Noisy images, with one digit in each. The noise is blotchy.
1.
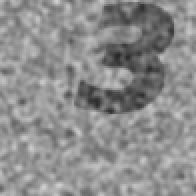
3
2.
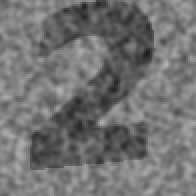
2
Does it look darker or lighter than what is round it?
darker
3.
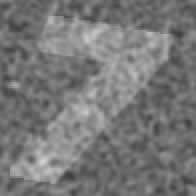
7
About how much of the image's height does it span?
nearly all
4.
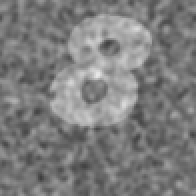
8
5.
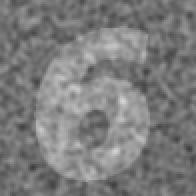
6
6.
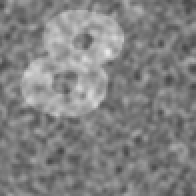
8
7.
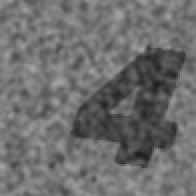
4
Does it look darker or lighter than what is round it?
darker
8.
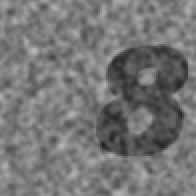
8
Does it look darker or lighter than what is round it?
darker
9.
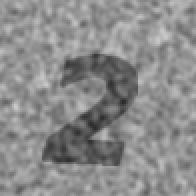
2
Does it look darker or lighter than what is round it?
darker
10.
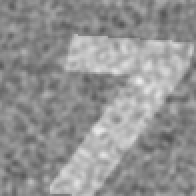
7
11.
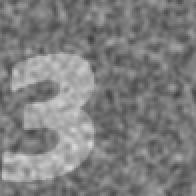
3
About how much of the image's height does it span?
two thirds
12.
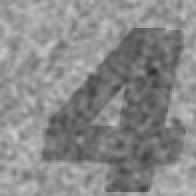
4
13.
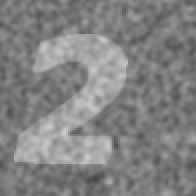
2
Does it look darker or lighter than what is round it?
lighter
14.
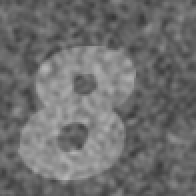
8
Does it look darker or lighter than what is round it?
lighter
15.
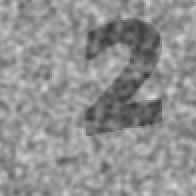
2
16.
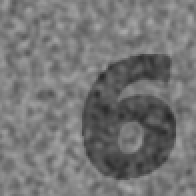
6
